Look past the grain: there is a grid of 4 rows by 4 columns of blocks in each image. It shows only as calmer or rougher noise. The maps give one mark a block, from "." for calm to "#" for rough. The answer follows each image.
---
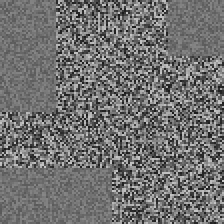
. # # .
. # # #
# # # #
. . # #
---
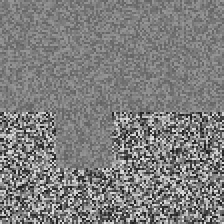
. . . .
. . . .
# . # #
# # # #
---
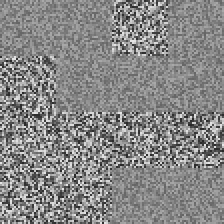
. . # .
# . . .
# # # #
# # . .
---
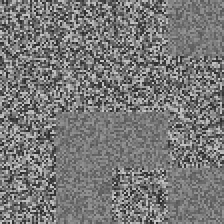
# # # .
# # # #
# . . #
# . # .
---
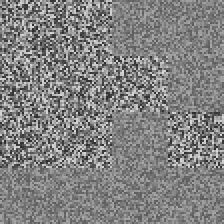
# # . .
# # # .
# # . #
. . . .
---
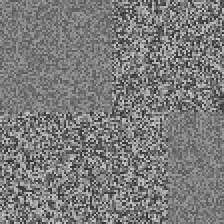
. . # #
. . # #
# # # .
# # # .
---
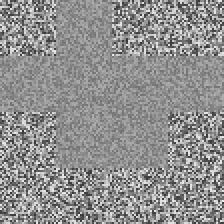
# . # #
. . . .
# . . #
# # # #
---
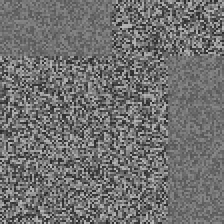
. . # #
# # # .
# # # .
# # # .
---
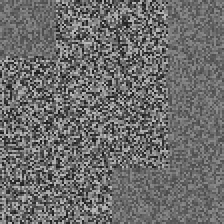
. # # .
# # # .
# # # .
# # . .
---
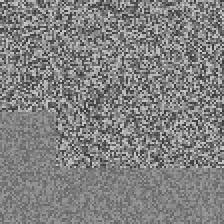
# # # #
# # # #
. # # #
. . . .
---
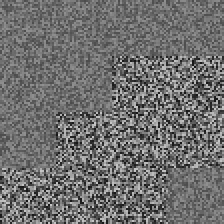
. . . .
. . # #
. # # #
# # # .
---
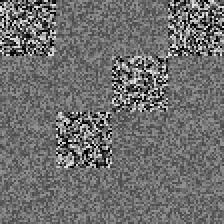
# . . #
. . # .
. # . .
. . . .
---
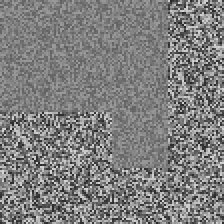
. . . #
. . . #
# # . #
# # # #
